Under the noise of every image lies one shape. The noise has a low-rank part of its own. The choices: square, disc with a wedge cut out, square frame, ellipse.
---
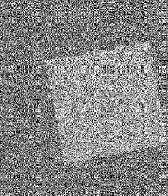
square
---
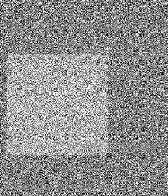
square
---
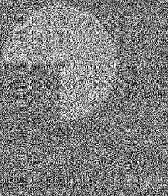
disc with a wedge cut out
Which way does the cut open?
down and left
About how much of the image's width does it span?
two thirds
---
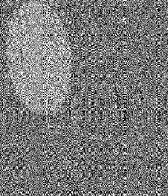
ellipse
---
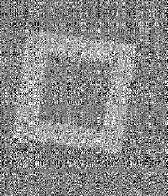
square frame
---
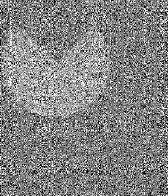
disc with a wedge cut out
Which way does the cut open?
up
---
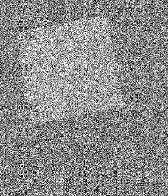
square
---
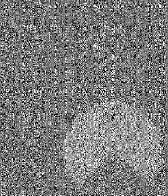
disc with a wedge cut out
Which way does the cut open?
down
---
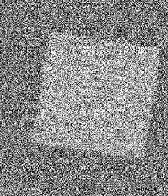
square
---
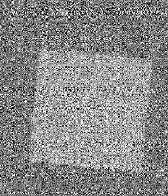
square
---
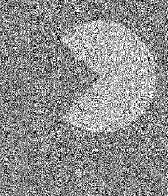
disc with a wedge cut out
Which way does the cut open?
left
